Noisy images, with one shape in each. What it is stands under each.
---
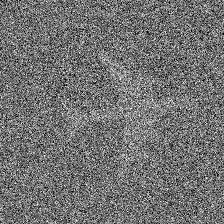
airplane
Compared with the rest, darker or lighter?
lighter
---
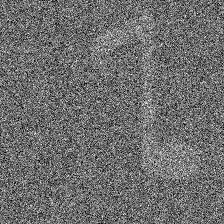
musical note
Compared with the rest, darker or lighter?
lighter
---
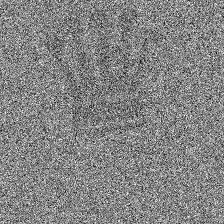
chess queen
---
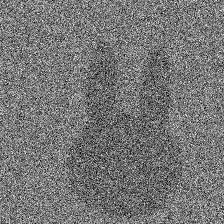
rabbit's head
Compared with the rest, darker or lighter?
darker
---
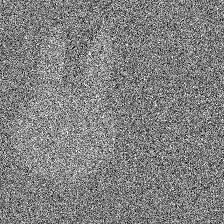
rabbit's head
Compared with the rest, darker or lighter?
lighter
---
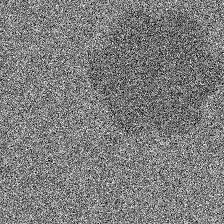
flower
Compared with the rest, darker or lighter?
darker
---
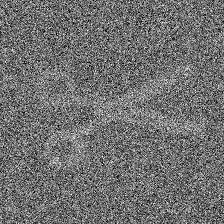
pair of scissors
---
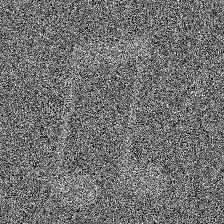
pair of musical notes
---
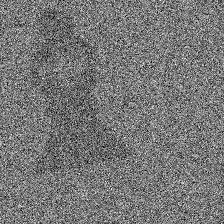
chess bishop
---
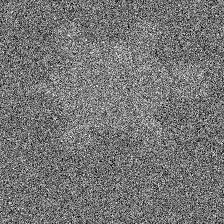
turtle
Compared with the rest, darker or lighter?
lighter
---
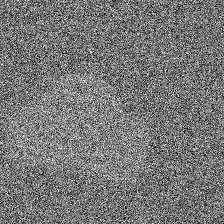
cloud
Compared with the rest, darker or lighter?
lighter
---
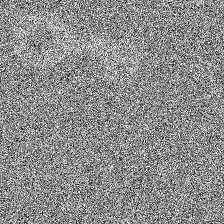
key
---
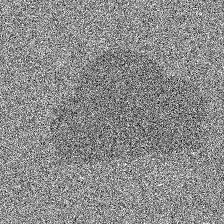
cloud
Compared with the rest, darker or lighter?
darker
